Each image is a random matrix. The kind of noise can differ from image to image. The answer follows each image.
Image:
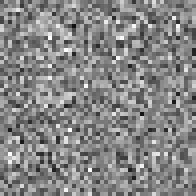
low rank plus noise
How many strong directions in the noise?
three or four
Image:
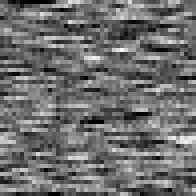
streaked along the rows
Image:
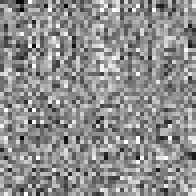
low rank plus noise
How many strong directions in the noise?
three or four
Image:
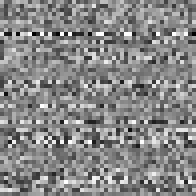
rows of uneven size
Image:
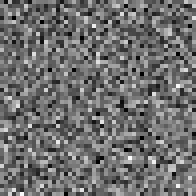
independent entries
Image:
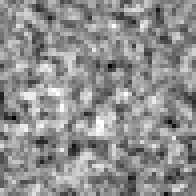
blotchy
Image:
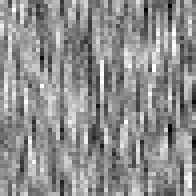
streaked along the columns
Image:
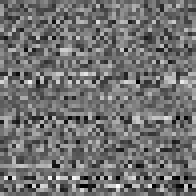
rows of uneven size
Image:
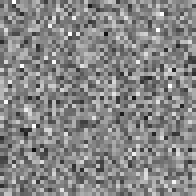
independent entries
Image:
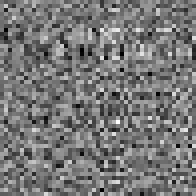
low rank plus noise
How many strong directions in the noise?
two
